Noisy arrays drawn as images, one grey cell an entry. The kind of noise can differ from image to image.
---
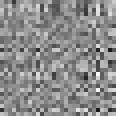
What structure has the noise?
low rank plus noise
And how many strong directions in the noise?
one
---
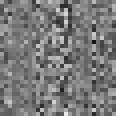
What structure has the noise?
columns of uneven size
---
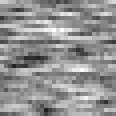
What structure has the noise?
streaked along the rows
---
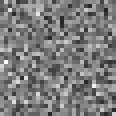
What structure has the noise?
independent entries
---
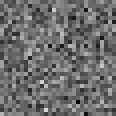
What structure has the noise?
low rank plus noise
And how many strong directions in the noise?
five to eight
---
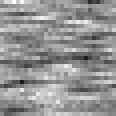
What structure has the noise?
streaked along the rows
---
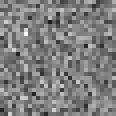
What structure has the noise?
independent entries
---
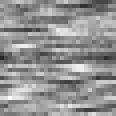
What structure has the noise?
streaked along the rows
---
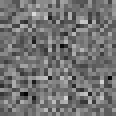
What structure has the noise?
low rank plus noise
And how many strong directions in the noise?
three or four
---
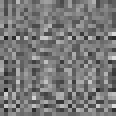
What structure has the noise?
low rank plus noise
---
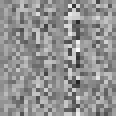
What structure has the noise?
columns of uneven size
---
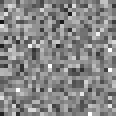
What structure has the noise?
low rank plus noise
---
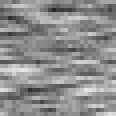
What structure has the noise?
streaked along the rows
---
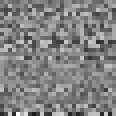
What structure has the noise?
rows of uneven size
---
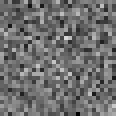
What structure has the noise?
independent entries
